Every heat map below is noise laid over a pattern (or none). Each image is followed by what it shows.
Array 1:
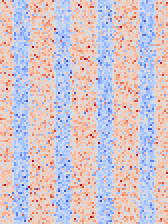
vertical stripes
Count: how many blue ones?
4
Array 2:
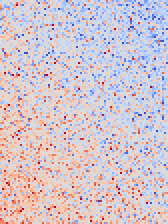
a smooth slope
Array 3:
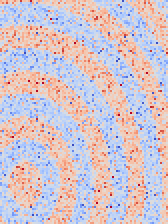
rings round one point
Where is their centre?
bottom left
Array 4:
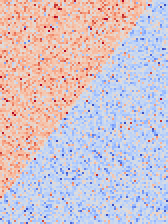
a sharp edge
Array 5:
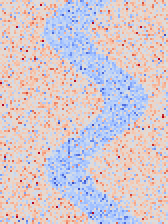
a wavy band
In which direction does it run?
top to bottom
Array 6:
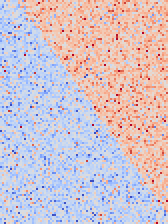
a sharp edge
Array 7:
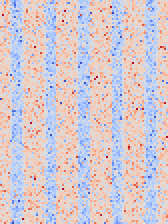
vertical stripes
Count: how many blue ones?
5
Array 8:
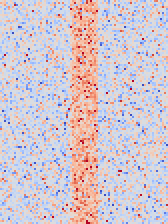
one vertical stripe
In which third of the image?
middle
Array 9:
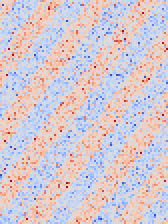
diagonal stripes
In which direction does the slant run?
bottom left to top right
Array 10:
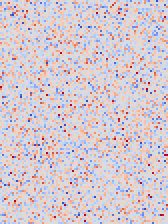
only noise
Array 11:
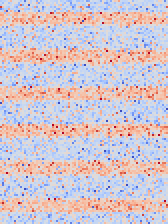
horizontal stripes
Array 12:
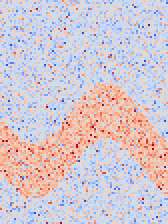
a wavy band
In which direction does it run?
left to right
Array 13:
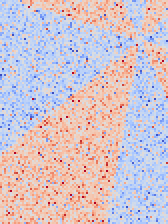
spokes from one point
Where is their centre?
top right
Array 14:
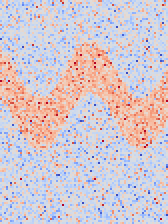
a wavy band
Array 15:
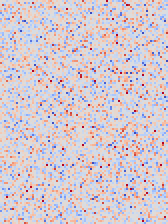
only noise
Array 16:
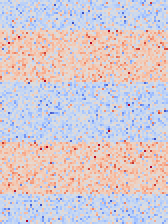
horizontal stripes
